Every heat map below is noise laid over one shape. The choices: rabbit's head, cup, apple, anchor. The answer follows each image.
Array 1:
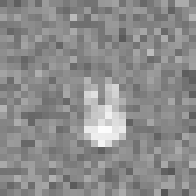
rabbit's head
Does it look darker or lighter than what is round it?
lighter
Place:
centre
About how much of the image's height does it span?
a third
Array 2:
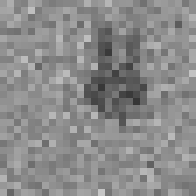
rabbit's head
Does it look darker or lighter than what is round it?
darker
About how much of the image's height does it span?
half
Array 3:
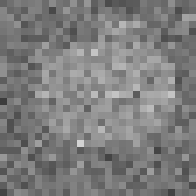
apple
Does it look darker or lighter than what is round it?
lighter
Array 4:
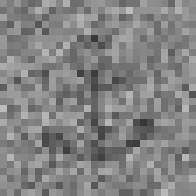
anchor
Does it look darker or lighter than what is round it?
darker
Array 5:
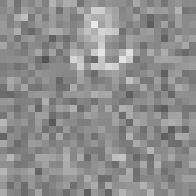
anchor
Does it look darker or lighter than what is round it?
lighter
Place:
top middle
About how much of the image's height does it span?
a third
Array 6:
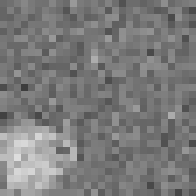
cup
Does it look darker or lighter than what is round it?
lighter
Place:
bottom left
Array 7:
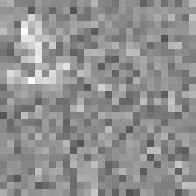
anchor
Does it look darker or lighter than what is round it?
lighter
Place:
top left
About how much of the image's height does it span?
a third
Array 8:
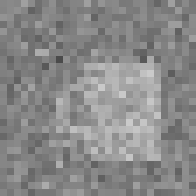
cup
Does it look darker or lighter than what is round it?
lighter
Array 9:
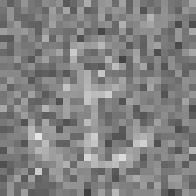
anchor
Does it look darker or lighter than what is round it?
lighter
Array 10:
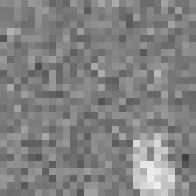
rabbit's head
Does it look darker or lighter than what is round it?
lighter
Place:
bottom right
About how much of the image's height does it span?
a third
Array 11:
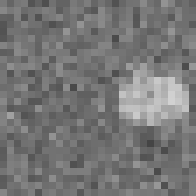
apple
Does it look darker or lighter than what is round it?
lighter
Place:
middle right
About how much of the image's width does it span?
a third
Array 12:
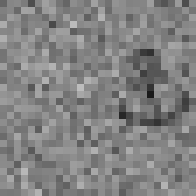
anchor
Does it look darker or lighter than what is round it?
darker
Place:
middle right
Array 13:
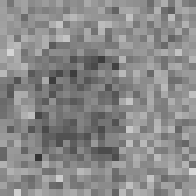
cup
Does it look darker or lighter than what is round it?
darker
